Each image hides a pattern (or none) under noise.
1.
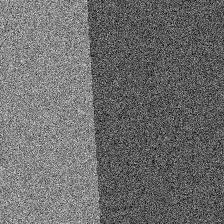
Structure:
a sharp edge
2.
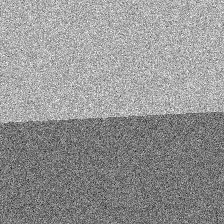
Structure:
a sharp edge
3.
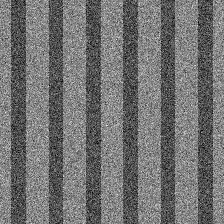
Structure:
vertical stripes
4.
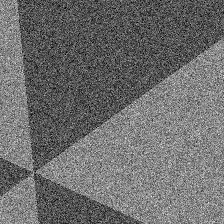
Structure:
spokes from one point
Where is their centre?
bottom left
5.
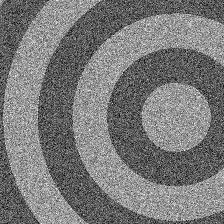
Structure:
rings round one point
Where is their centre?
middle right
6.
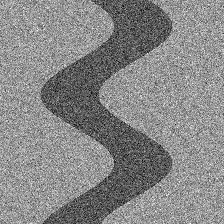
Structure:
a wavy band
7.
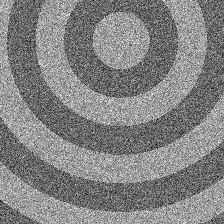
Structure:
rings round one point
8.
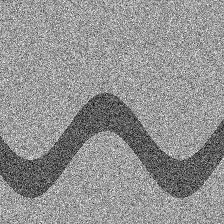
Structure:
a wavy band
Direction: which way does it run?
left to right
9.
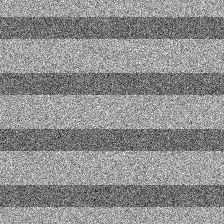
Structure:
horizontal stripes
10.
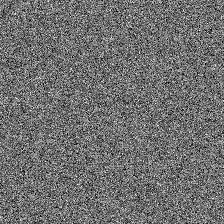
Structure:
only noise
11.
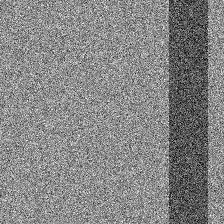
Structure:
one vertical stripe
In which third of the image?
right
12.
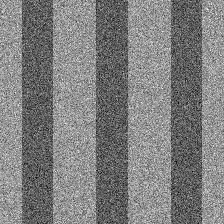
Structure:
vertical stripes
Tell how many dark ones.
3
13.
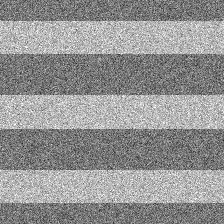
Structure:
horizontal stripes
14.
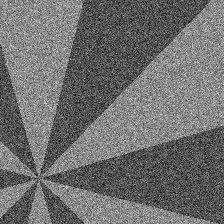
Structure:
spokes from one point
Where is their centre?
bottom left
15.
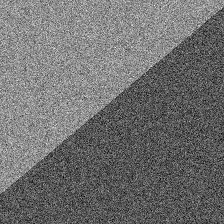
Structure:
a sharp edge
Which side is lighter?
top left
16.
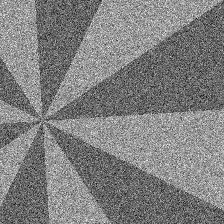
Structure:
spokes from one point
